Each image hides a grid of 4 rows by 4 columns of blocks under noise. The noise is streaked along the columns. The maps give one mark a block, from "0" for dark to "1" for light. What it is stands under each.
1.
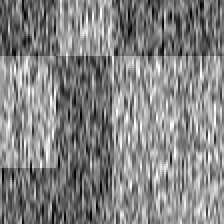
0 1 0 0
1 0 1 1
1 0 1 1
0 0 1 1
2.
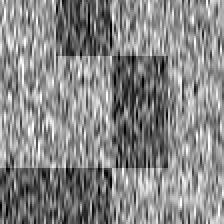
1 0 1 1
1 1 0 1
1 1 0 1
0 0 1 1
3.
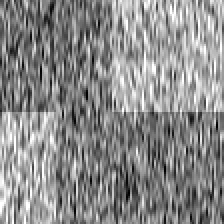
0 0 1 1
0 0 1 1
1 0 0 0
1 0 0 0
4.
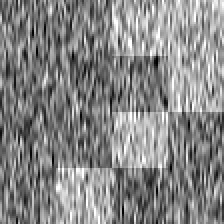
0 0 1 1
0 0 0 1
0 0 1 0
0 1 0 0
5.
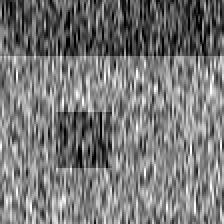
0 0 0 0
1 1 1 1
1 0 1 1
1 1 1 1
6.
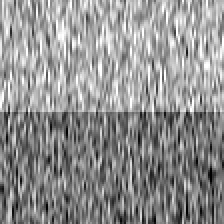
1 1 1 1
1 1 1 1
0 0 0 0
0 0 0 0
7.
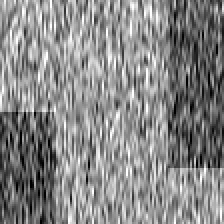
1 1 1 0
1 1 1 0
0 1 1 0
0 1 1 1
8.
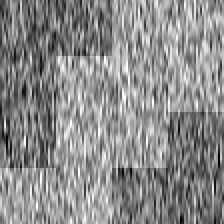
0 0 1 1
0 1 1 1
0 1 1 0
1 1 0 0
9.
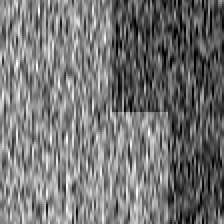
1 1 0 0
1 1 0 0
1 1 1 0
1 1 1 0
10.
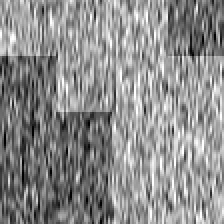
1 1 1 0
0 1 1 1
0 0 1 1
0 0 1 1
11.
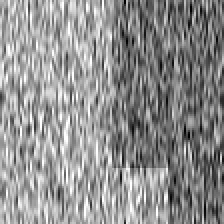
1 1 0 0
1 1 0 0
1 1 0 0
1 1 1 0
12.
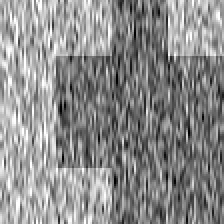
1 1 0 1
1 0 0 0
1 0 0 0
1 1 0 0
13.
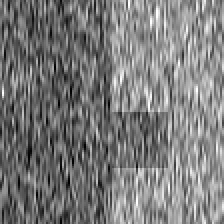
0 0 1 1
0 0 1 1
0 0 0 1
0 0 1 1
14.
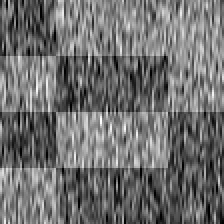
0 1 1 1
1 0 0 1
0 1 1 0
1 0 0 0
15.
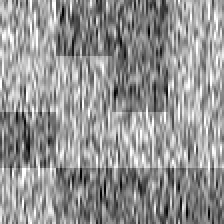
1 0 0 1
1 1 0 1
0 1 1 1
1 0 0 0
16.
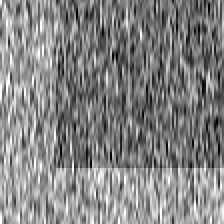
1 0 0 0
1 0 0 0
1 0 0 0
1 1 1 1
